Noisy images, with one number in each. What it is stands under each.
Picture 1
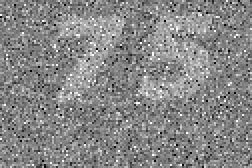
75
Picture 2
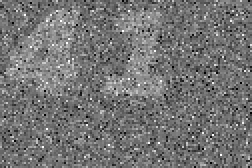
41
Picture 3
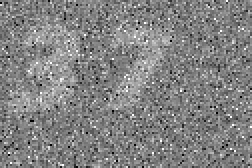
37
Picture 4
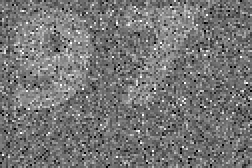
97
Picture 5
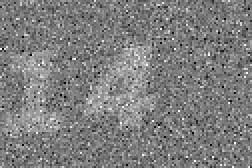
14
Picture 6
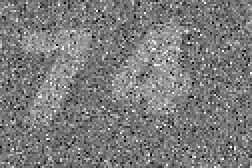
74
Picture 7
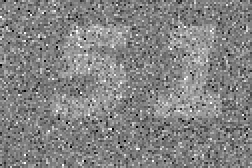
51
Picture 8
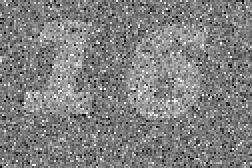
16
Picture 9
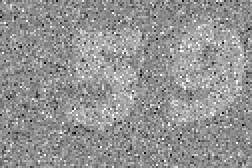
59
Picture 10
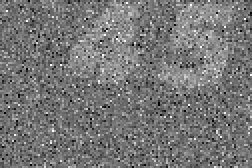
45
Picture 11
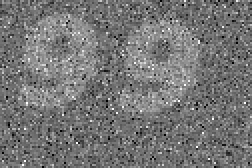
99
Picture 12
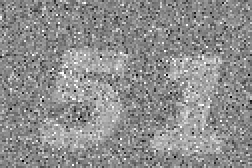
51
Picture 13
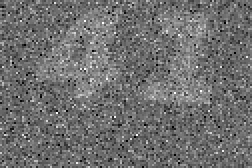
41
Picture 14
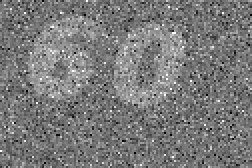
60
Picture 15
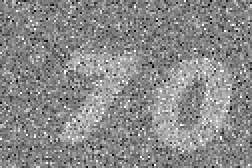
70
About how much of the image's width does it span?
two thirds
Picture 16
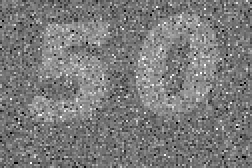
50
